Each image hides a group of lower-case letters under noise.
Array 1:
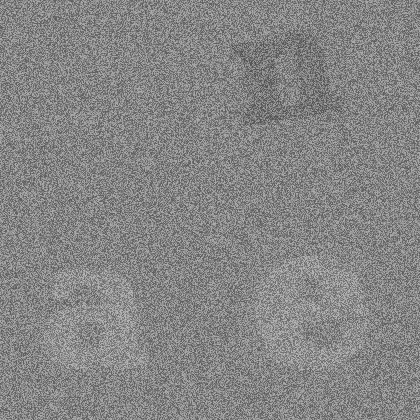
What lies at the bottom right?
e
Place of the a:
bottom left
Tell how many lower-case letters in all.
3
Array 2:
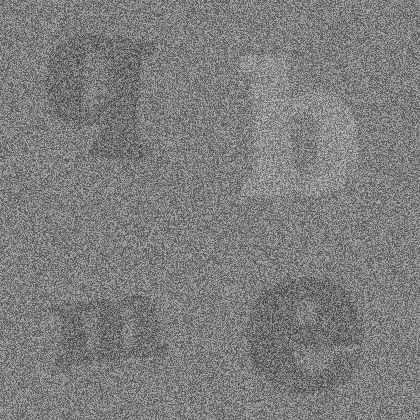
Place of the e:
bottom right
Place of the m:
bottom left
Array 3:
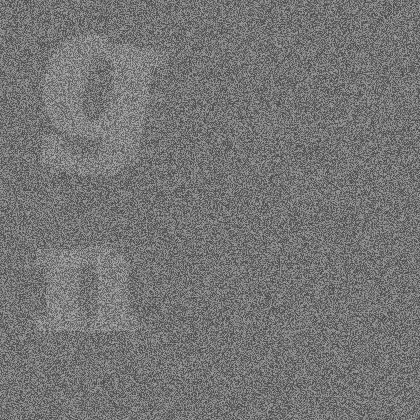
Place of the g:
top left
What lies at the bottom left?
n
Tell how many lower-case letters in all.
2
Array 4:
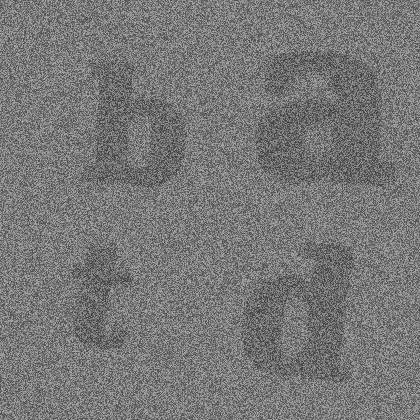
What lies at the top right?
a
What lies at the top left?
b
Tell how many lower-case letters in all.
4
